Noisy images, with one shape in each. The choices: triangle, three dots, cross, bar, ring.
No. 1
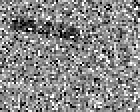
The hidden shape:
bar
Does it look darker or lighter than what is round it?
darker
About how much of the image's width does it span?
half
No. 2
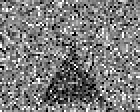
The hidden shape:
triangle
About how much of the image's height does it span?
half
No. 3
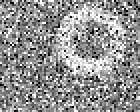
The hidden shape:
ring
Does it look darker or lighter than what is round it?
lighter
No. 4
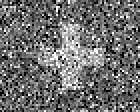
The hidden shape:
cross
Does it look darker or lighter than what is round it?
lighter
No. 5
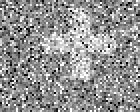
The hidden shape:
cross
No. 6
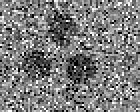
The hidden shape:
three dots
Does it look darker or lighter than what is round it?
darker
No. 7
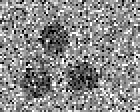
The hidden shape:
three dots
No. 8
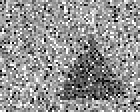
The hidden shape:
triangle
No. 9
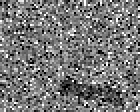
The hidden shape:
bar
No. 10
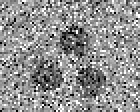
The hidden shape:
three dots
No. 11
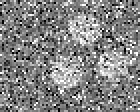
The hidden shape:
three dots
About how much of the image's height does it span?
two thirds
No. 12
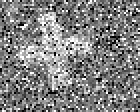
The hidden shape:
cross
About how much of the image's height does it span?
two thirds
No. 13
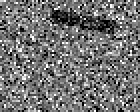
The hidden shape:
bar
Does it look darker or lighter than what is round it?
darker
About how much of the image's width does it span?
half
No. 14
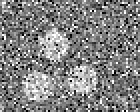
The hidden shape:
three dots
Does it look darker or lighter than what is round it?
lighter
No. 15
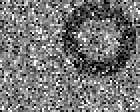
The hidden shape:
ring
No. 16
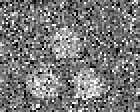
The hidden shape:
three dots
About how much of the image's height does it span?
two thirds
